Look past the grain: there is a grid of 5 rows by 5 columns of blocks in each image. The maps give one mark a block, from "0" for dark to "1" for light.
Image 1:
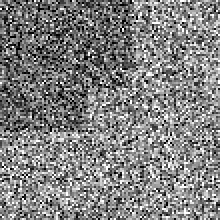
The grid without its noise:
0 0 0 1 1
0 0 0 1 1
0 0 1 1 1
1 1 1 1 1
1 1 1 1 1
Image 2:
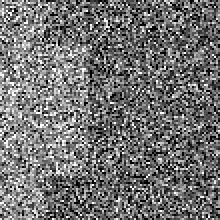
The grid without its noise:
1 0 0 0 0
1 1 0 0 0
1 1 0 0 0
1 1 0 0 0
1 0 0 0 0
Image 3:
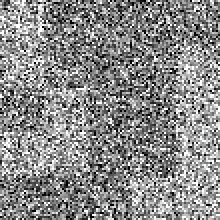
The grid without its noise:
1 0 0 0 0
1 0 0 0 1
0 1 0 0 1
1 1 0 0 1
0 0 0 1 1
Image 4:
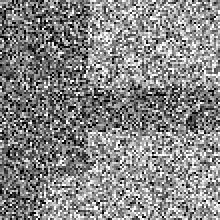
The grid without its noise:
0 0 1 1 1
0 0 1 1 1
0 0 0 0 0
0 0 1 1 1
0 1 1 1 1
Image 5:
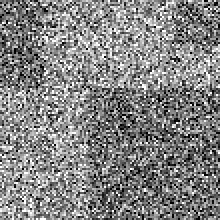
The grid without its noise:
0 1 1 1 0
0 1 1 1 1
1 1 0 0 0
1 1 0 0 0
1 1 0 0 0
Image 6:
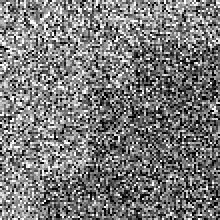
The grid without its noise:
1 1 1 1 1
1 1 1 0 0
1 1 0 0 0
1 1 0 0 0
1 0 0 0 0
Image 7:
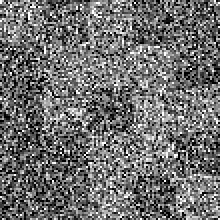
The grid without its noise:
1 0 1 0 0
0 1 1 1 0
0 1 0 1 1
0 0 1 1 0
0 0 1 0 1
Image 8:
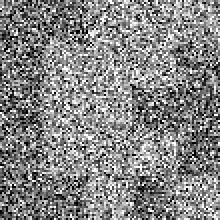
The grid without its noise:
0 0 1 1 1
0 1 1 1 0
0 1 1 0 0
0 1 1 1 0
0 0 1 0 1
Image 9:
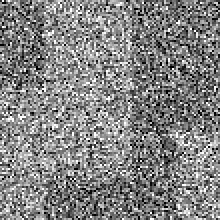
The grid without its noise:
0 1 1 0 0
0 1 1 0 0
1 1 1 0 0
1 1 1 0 1
1 0 0 0 1
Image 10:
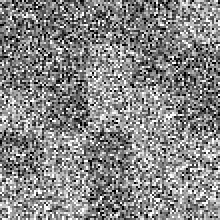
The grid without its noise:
0 0 0 0 1
0 0 1 0 0
1 0 1 1 0
0 1 0 1 1
1 1 0 1 1
